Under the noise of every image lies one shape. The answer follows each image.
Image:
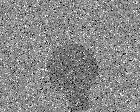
dark light bulb
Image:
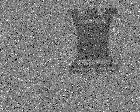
dark chess rook
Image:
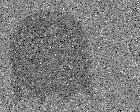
dark ghost
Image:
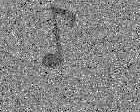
dark musical note
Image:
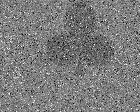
dark club
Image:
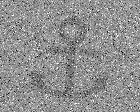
dark anchor
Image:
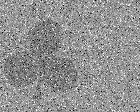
dark club
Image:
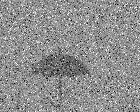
dark umbrella
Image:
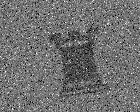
dark chess rook
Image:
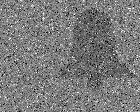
dark bell
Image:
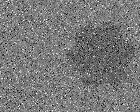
dark flower
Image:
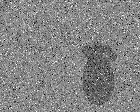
dark footprint
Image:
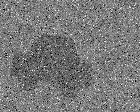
dark car
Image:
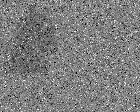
dark chess knight
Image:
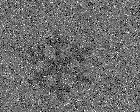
dark snowflake
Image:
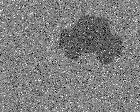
dark car
